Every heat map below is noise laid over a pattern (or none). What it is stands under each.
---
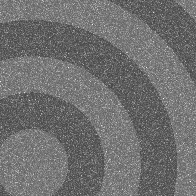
rings round one point
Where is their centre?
bottom left
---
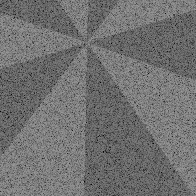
spokes from one point
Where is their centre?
top middle
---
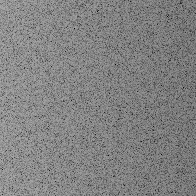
a smooth slope
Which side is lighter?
left
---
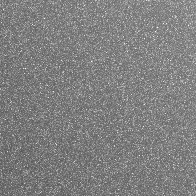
a smooth slope
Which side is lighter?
top right
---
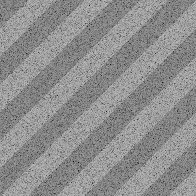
diagonal stripes
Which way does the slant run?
bottom left to top right
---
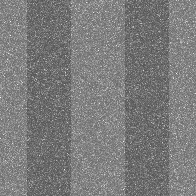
vertical stripes
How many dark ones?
2
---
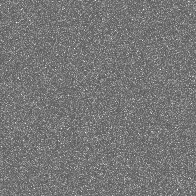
only noise
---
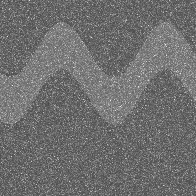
a wavy band
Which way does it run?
left to right
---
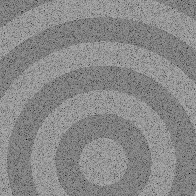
rings round one point
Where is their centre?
bottom middle
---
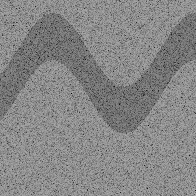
a wavy band
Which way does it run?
left to right
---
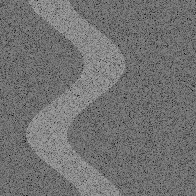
a wavy band
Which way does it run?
top to bottom
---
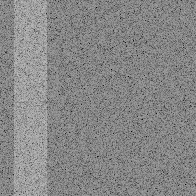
one vertical stripe
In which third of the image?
left
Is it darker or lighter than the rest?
lighter
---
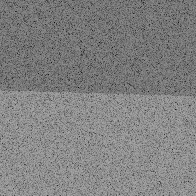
a sharp edge
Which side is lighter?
bottom
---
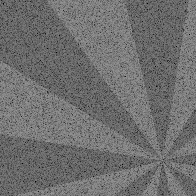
spokes from one point
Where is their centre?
bottom right
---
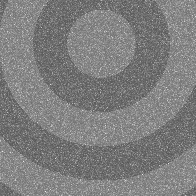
rings round one point
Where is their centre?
top middle
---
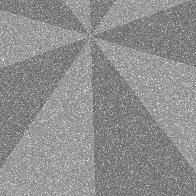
spokes from one point
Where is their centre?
top middle
